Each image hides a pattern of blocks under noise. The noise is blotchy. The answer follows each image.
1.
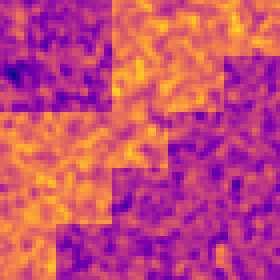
mirrored about the diagonal from the top left
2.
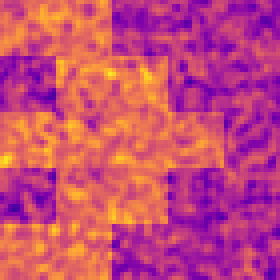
top and bottom mirror each other
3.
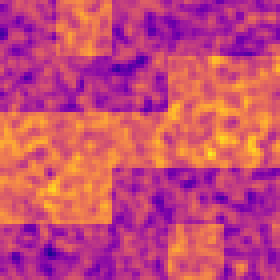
the same after a half turn
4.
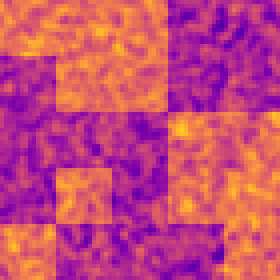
mirrored about the diagonal from the bottom left
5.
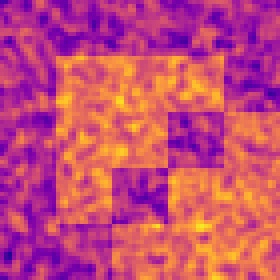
mirrored about the diagonal from the top left
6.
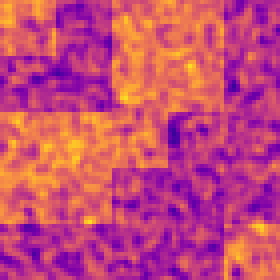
mirrored about the diagonal from the top left
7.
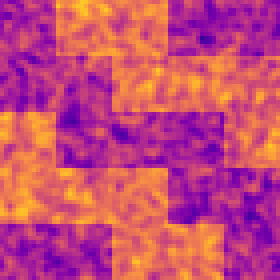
the same after a half turn
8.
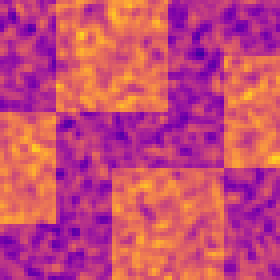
the same after a half turn
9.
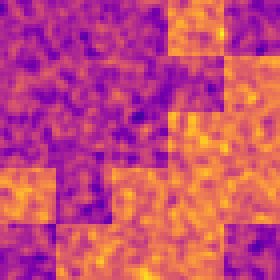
mirrored about the diagonal from the top left
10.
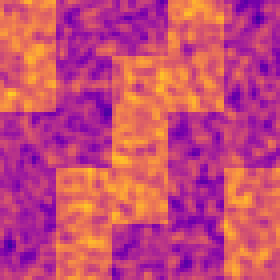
the same after a half turn
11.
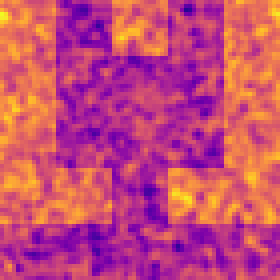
left and right mirror each other
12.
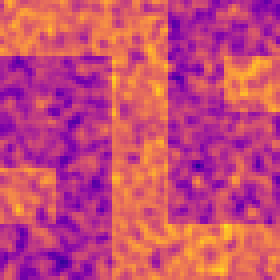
the same after a half turn
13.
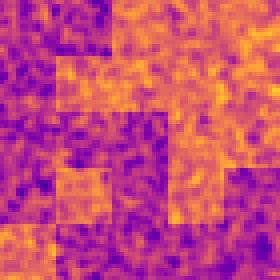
mirrored about the diagonal from the bottom left
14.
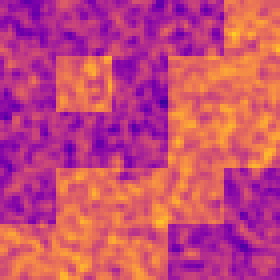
mirrored about the diagonal from the top left
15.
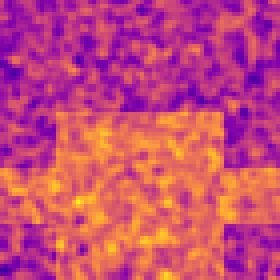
left and right mirror each other
